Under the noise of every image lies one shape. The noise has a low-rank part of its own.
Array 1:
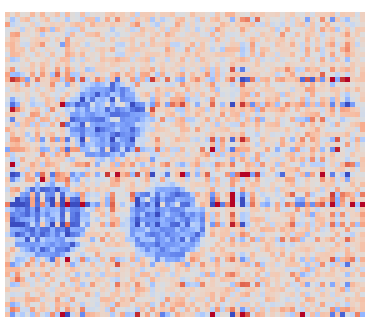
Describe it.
blue three dots
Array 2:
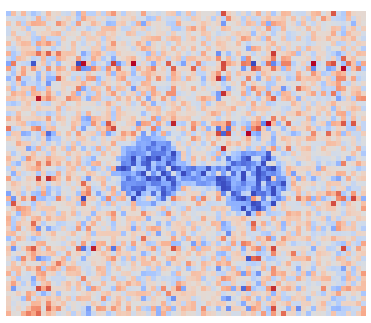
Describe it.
blue dumbbell
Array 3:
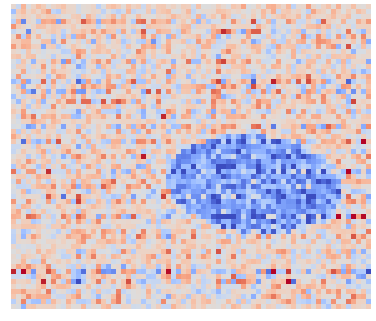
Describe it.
blue ellipse
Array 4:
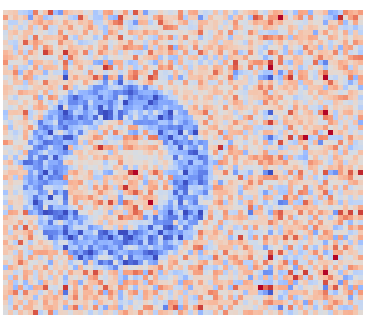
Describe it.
blue ring
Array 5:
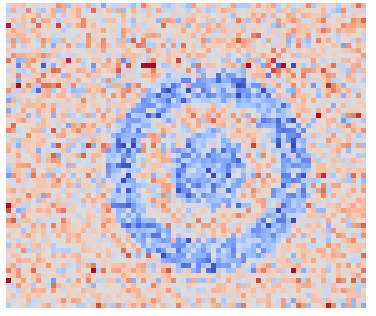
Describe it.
blue bullseye
